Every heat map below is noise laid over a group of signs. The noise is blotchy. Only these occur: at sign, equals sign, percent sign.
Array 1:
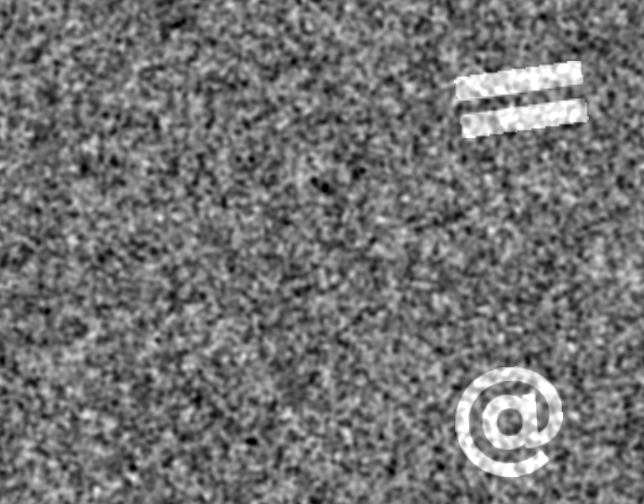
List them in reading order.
top right: equals sign; bottom right: at sign
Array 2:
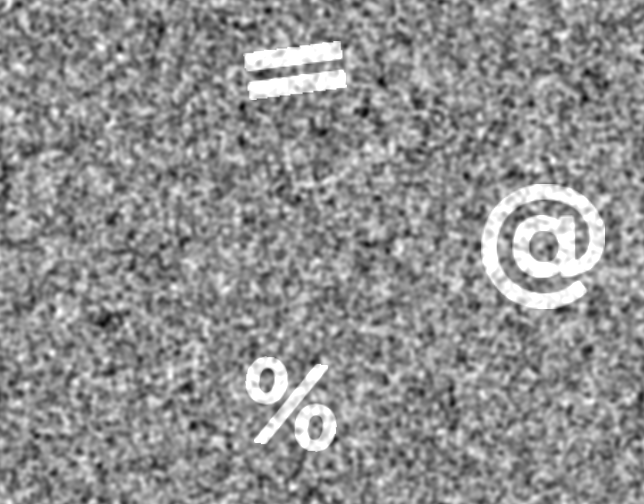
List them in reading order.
top middle: equals sign; middle right: at sign; bottom middle: percent sign
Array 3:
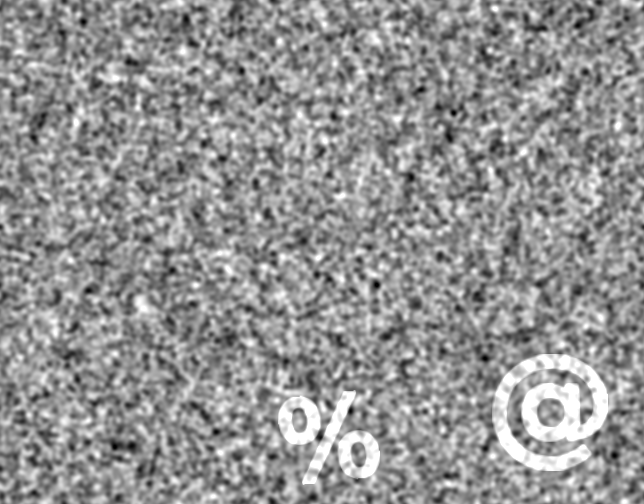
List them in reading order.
bottom middle: percent sign; bottom right: at sign
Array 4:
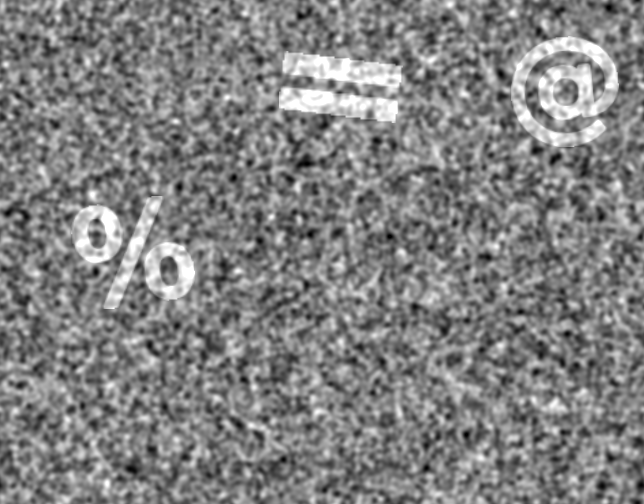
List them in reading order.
top middle: equals sign; top right: at sign; middle left: percent sign
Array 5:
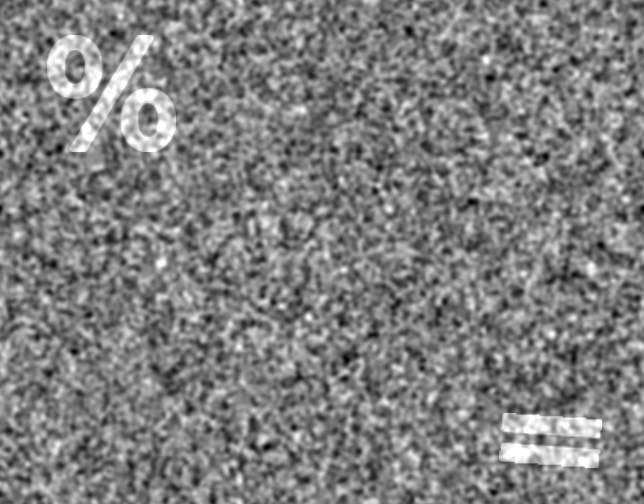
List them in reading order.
top left: percent sign; bottom right: equals sign
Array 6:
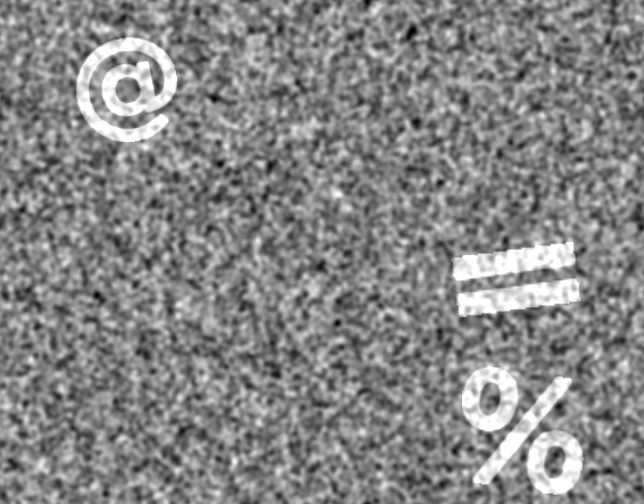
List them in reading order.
top left: at sign; middle right: equals sign; bottom right: percent sign
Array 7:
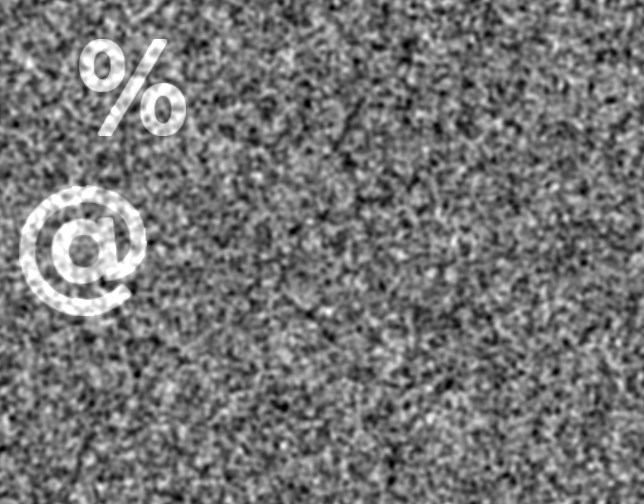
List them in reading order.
top left: percent sign; middle left: at sign
